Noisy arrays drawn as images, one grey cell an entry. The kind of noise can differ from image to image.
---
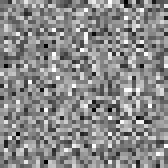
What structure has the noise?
low rank plus noise
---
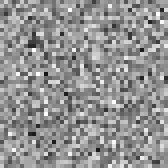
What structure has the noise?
independent entries
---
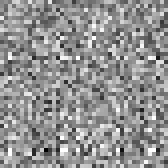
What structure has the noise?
low rank plus noise
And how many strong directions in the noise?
one
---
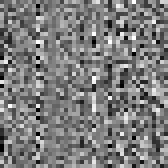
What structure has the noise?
columns of uneven size
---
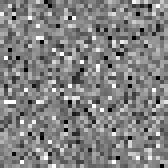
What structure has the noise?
heavy tails
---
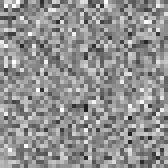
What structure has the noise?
low rank plus noise
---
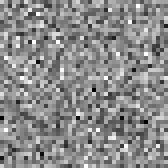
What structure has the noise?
independent entries
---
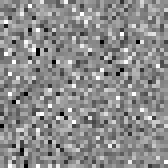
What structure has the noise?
heavy tails
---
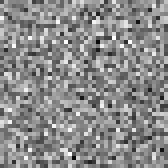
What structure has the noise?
independent entries
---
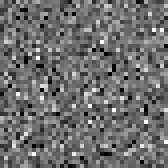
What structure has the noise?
heavy tails
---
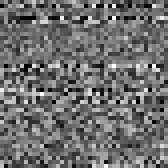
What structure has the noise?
rows of uneven size
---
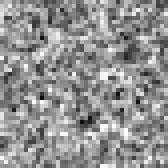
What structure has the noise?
blotchy
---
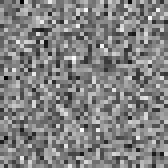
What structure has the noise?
independent entries
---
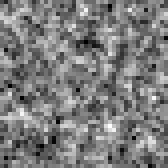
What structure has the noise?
blotchy
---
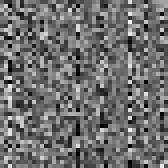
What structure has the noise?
columns of uneven size
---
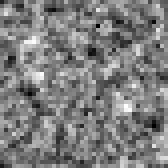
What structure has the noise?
blotchy
